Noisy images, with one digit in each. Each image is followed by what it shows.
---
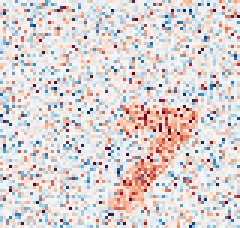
7
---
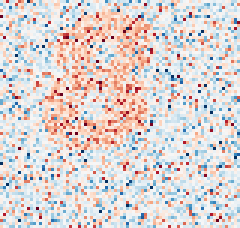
8
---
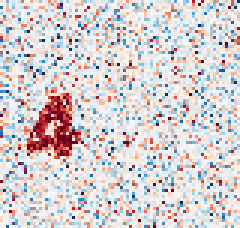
4
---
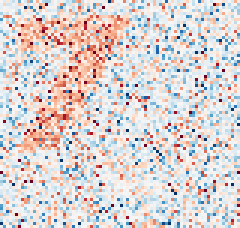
7
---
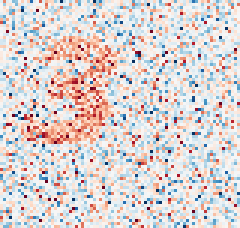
3
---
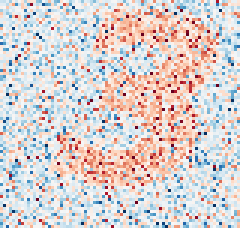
3
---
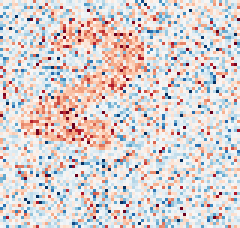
2
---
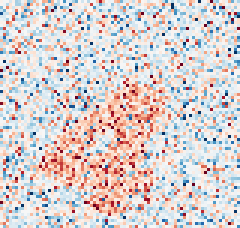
4
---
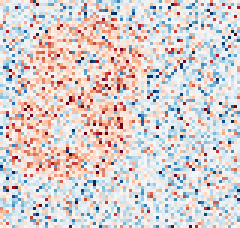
8
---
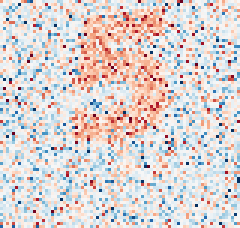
5
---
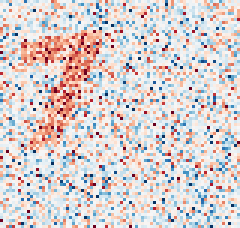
7
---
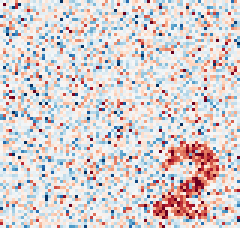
2
